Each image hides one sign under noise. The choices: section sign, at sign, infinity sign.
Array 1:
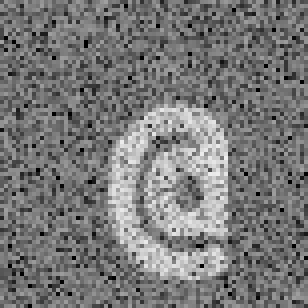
light at sign
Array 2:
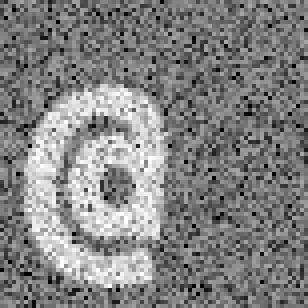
light at sign
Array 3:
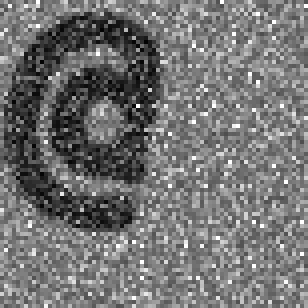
dark at sign
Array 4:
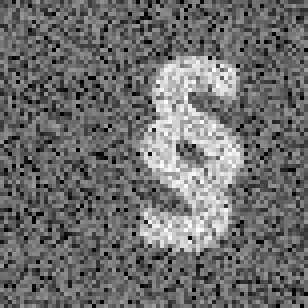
light section sign
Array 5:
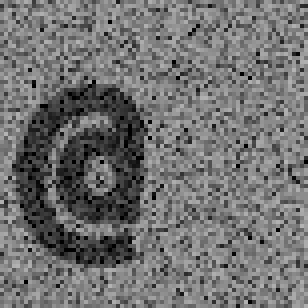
dark at sign
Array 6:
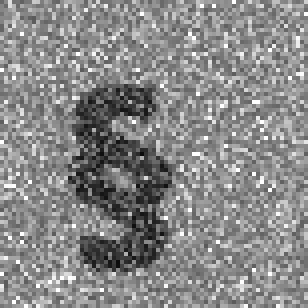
dark section sign
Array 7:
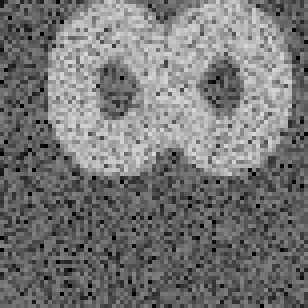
light infinity sign
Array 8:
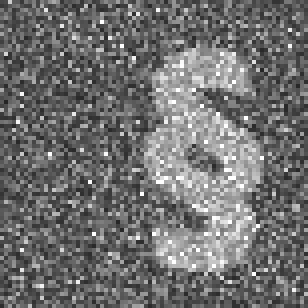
light section sign
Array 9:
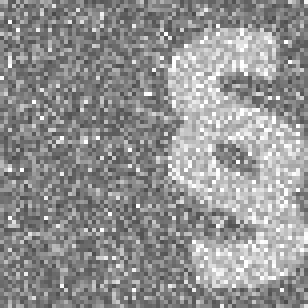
light section sign
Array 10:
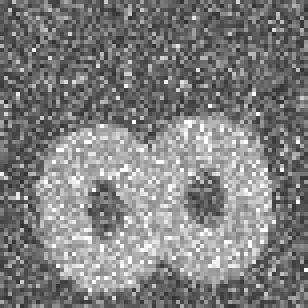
light infinity sign
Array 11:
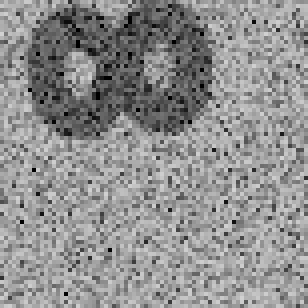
dark infinity sign
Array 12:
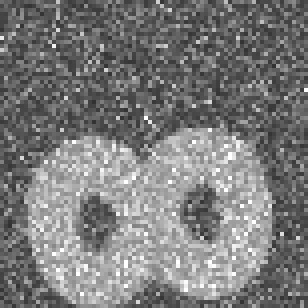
light infinity sign
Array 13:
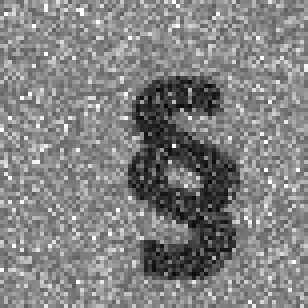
dark section sign
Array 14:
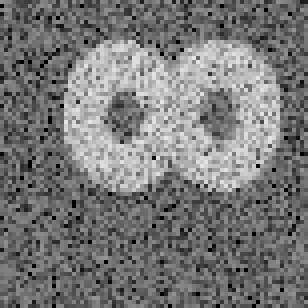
light infinity sign
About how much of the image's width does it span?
two thirds
